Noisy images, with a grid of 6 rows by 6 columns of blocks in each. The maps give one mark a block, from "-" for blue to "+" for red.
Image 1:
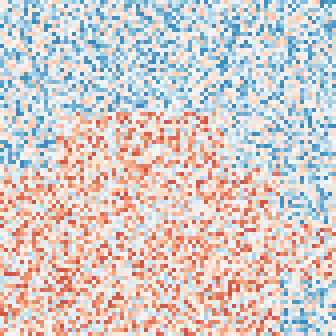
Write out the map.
- - - - - -
- - - - - -
- + + + - -
+ + + + + -
+ + + + + +
+ + + + + -
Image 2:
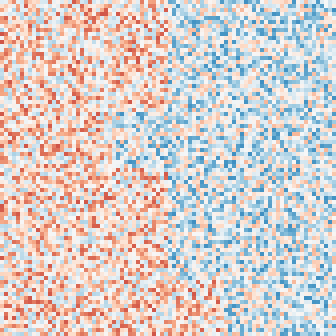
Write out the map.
+ + + - - -
+ + + - - -
+ + - - - -
+ + + - - -
+ + + - - -
+ + + + - -
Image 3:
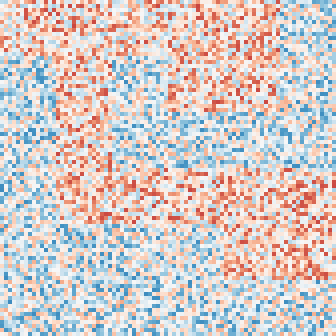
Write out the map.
+ + + + + -
- + - + + -
- + - - - -
- + + + + +
- - - - + +
- - - - - -
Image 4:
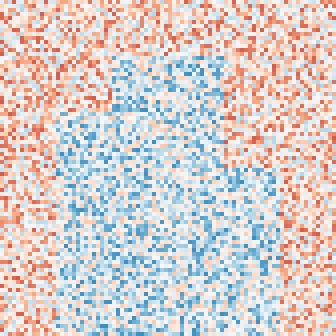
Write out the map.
+ + + + + +
+ + - - + +
+ - - - + +
+ - - - - +
+ - - - - +
+ - - - - +
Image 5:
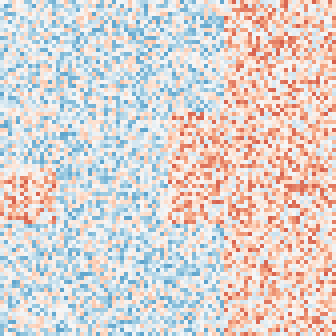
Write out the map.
- - - - + +
- - - - + +
- - - + + +
+ - - + + +
- - - - + +
- - - - + +
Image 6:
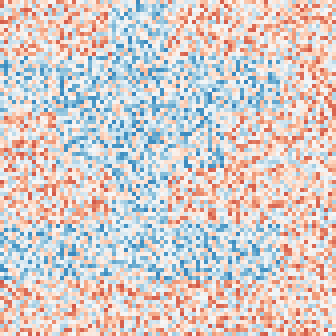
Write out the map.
+ + - + + +
- - - - - +
+ - - - + +
+ + - + + +
- - - - - +
+ + + + + +
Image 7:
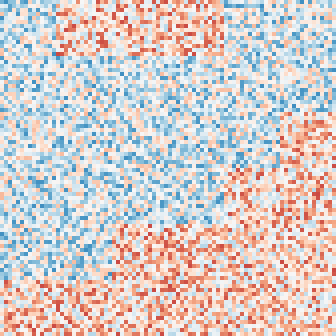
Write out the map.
- + + + - -
- - - - - -
- - - - - +
- - - - + +
- - + + + +
+ + + + + +
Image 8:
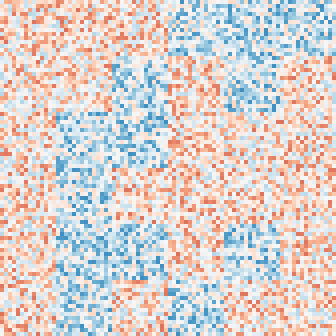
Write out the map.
+ + + - - -
+ + - + - +
+ - - + + +
+ - + + + +
+ - - + - +
+ - + - + +
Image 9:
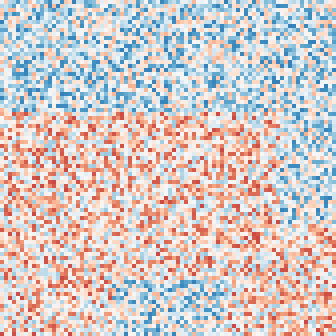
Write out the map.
- - - - - -
- - - - - -
+ + + + + -
+ + + + + -
+ + + + + +
+ + - - + +
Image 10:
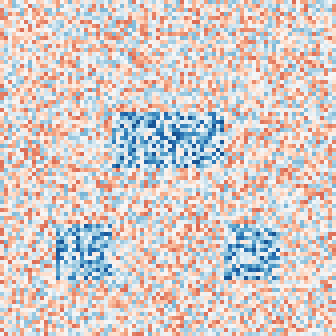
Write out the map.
+ + + + + +
+ + + + + +
+ + - - + +
+ + + + + +
+ - + + - +
+ + + + + +
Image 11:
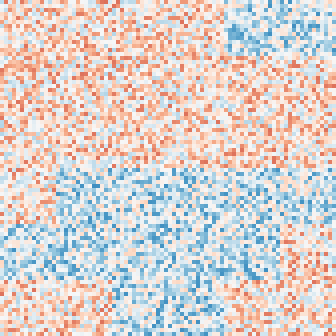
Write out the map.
+ + + + - -
+ + + + + +
+ + + + + +
+ - - - - -
- - - - - +
+ + - - + +
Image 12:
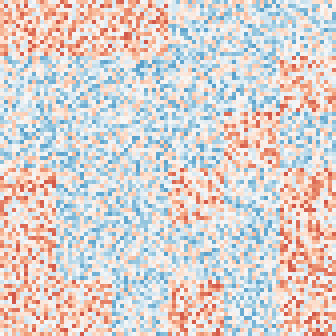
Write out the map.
+ + + - - -
- - - - - +
- - - - + -
+ - - + - +
+ - - - - +
+ + - + - +
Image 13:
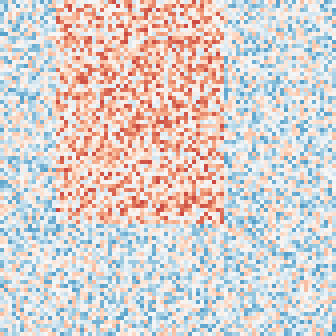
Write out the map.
- + + + - -
- + + + - -
- + + + - -
- + + + - -
- - - - - -
- - - - - -
